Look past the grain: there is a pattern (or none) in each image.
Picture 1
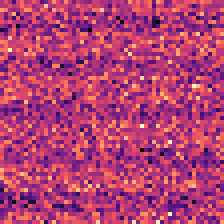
horizontal stripes
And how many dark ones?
5
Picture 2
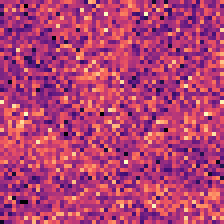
spokes from one point
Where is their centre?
bottom middle
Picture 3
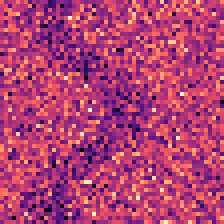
a wavy band
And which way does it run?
top to bottom
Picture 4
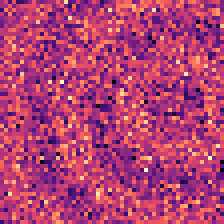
rings round one point
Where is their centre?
middle right
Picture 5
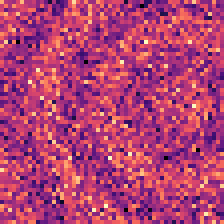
rings round one point
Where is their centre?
middle right
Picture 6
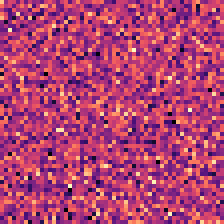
only noise
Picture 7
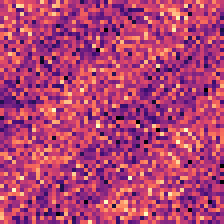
diagonal stripes
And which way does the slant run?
bottom left to top right
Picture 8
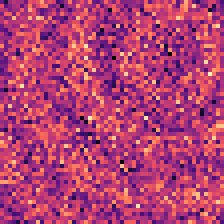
rings round one point
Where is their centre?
top right
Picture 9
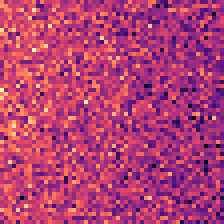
a smooth slope
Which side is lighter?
left
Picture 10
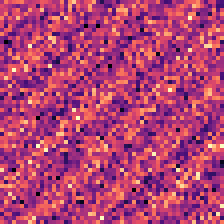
diagonal stripes
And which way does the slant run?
bottom left to top right
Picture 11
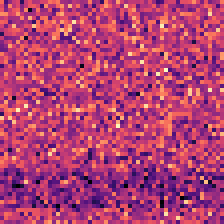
one horizontal stripe
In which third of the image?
bottom
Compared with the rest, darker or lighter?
darker
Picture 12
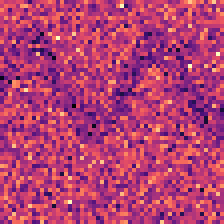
a wavy band
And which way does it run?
left to right
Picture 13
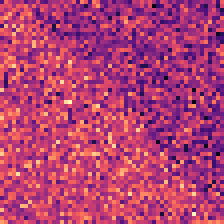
a sharp edge
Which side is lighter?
bottom left
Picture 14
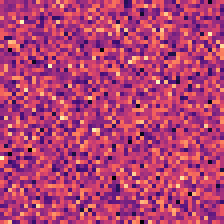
only noise
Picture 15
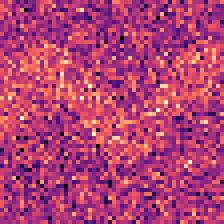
a wavy band
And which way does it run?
left to right
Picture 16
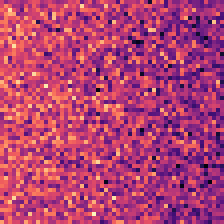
a smooth slope
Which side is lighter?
left
